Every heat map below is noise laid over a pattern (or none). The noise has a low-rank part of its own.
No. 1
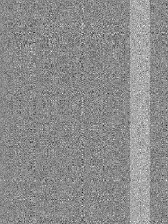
one band of columns
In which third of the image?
right
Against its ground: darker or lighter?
lighter
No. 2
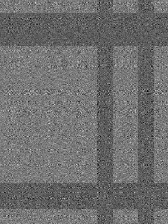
bands of rows crossing bands of columns
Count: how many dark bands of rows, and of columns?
2 and 2
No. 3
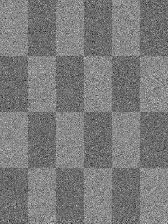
a checkerboard
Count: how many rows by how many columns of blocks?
4 by 6
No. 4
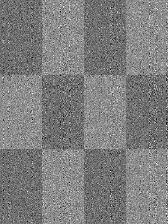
a checkerboard
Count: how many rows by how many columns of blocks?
3 by 4
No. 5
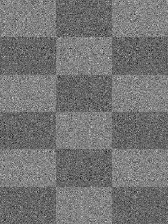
a checkerboard
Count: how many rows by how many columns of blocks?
6 by 3
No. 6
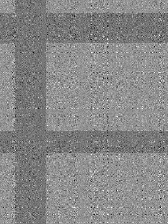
bands of rows crossing bands of columns
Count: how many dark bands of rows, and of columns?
2 and 1
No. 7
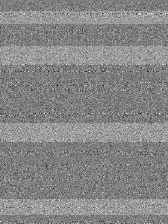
bands of rows
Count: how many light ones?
4
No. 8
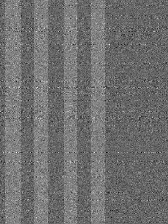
bands of columns
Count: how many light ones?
4
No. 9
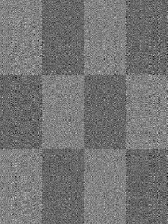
a checkerboard
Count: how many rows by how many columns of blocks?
3 by 4
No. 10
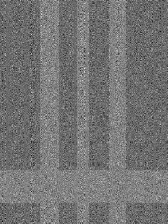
bands of rows crossing bands of columns
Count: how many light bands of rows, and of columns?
1 and 3
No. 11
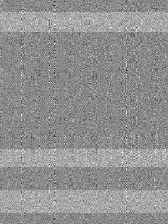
bands of rows
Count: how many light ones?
3
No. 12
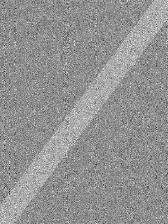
a diagonal band
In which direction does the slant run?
bottom left to top right
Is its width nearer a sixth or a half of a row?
a sixth
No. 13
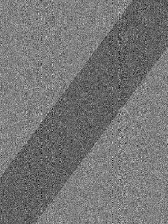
a diagonal band
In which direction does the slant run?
bottom left to top right
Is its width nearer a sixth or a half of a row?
a half
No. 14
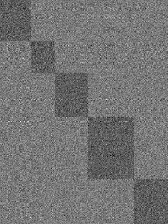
blocks along the diagonal
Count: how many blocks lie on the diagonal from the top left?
5
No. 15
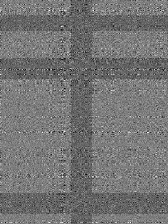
bands of rows crossing bands of columns
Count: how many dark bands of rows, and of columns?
3 and 1
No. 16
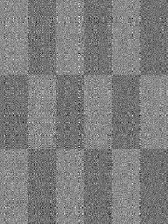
a checkerboard
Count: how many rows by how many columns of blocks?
3 by 6
